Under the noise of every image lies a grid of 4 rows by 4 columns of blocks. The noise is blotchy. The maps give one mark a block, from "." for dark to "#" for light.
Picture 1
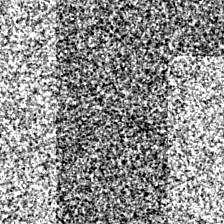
#...
#..#
#..#
#..#
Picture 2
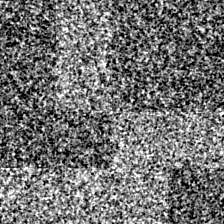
.#..
.#..
..##
###.
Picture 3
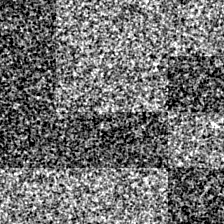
.###
.##.
...#
###.
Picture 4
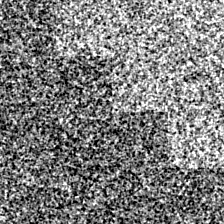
.###
..##
...#
....
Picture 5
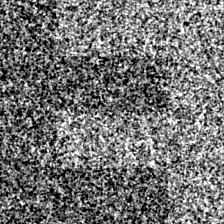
.###
...#
.###
...#
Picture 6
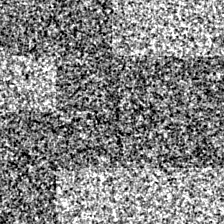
..##
#...
....
.###
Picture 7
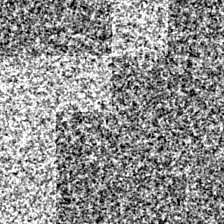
..#.
##..
#...
#...
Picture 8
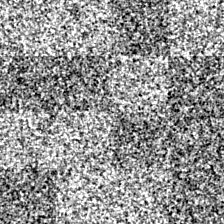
##.#
..#.
##..
.##.
